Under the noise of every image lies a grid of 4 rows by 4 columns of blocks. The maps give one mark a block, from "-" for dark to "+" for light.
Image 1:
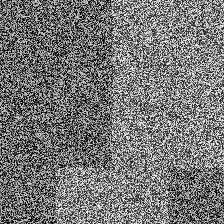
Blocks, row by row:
--++
--++
--++
-++-
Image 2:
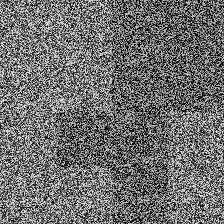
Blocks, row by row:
++--
++--
+--+
++-+
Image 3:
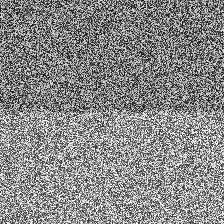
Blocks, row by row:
----
----
++++
++++
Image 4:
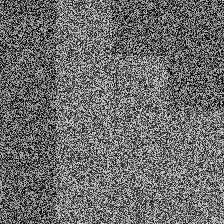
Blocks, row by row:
-+--
-++-
-+++
-+++
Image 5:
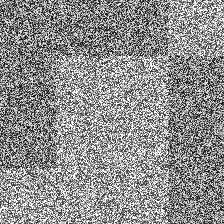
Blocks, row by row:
---+
-++-
-++-
+++-
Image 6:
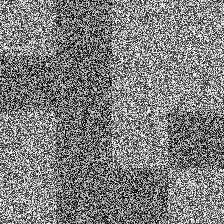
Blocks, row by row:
+-++
--++
+-+-
+--+
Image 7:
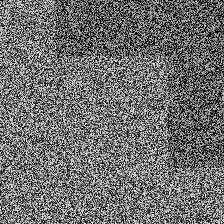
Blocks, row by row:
+---
+++-
+++-
++++
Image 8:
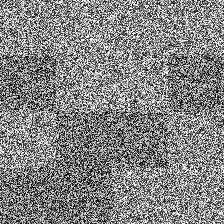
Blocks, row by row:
++++
-++-
+--+
--++
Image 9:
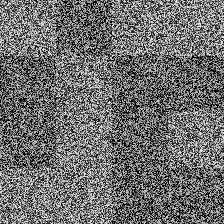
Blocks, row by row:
+-++
-+--
-+-+
++--
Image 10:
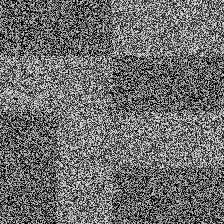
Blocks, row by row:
--++
++--
-+++
-+--
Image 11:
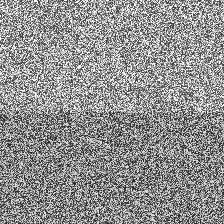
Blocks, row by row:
++++
++++
----
----
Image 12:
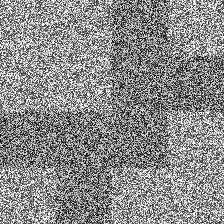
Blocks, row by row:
++-+
++--
---+
+-++
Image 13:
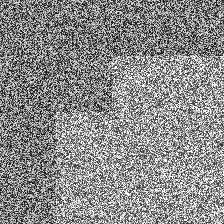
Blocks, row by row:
----
--++
-+++
-+++
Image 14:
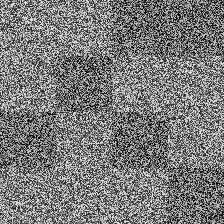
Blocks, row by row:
++--
+-++
-+-+
+++-
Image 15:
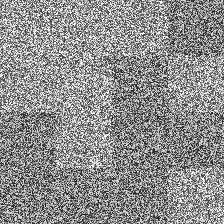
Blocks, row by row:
+++-
++-+
-+--
---+
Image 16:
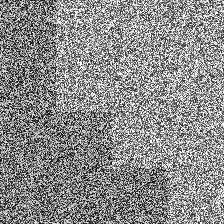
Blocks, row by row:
-+++
-+++
--++
---+
